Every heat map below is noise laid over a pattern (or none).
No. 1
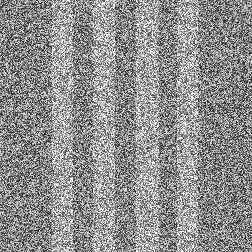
bands of columns
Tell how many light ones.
4
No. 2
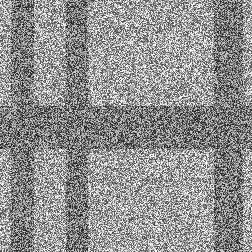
bands of rows crossing bands of columns
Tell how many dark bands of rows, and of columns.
1 and 3
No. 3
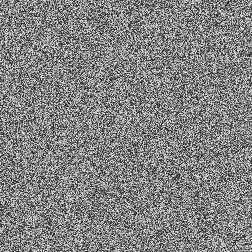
only noise
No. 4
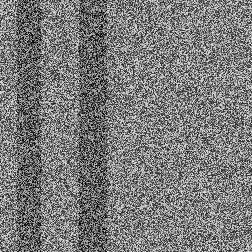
bands of columns
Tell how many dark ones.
2
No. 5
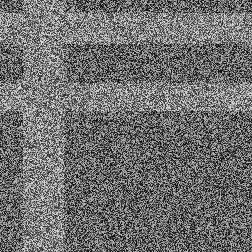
bands of rows crossing bands of columns
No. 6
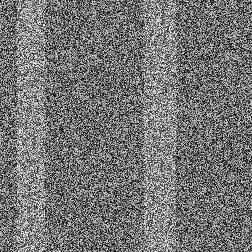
bands of columns
